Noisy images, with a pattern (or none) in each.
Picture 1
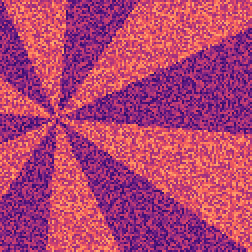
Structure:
spokes from one point
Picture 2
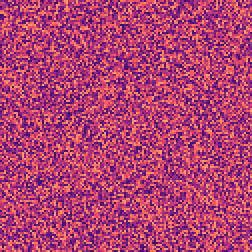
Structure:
only noise
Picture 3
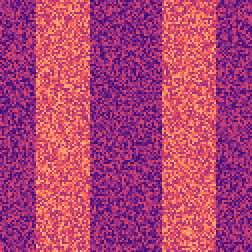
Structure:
vertical stripes
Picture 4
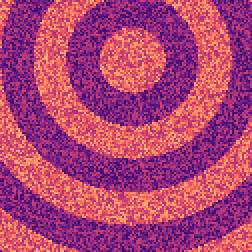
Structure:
rings round one point
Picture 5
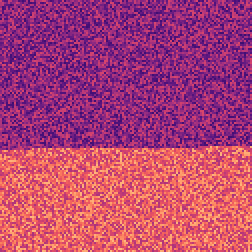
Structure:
a sharp edge
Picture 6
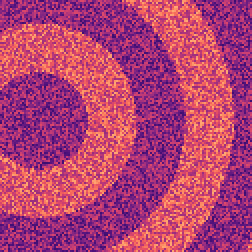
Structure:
rings round one point
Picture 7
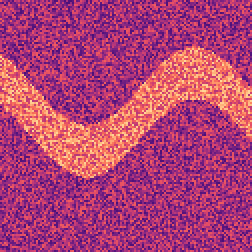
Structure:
a wavy band
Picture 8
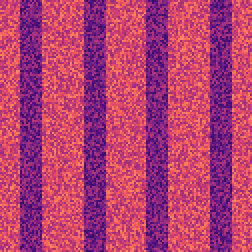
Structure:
vertical stripes
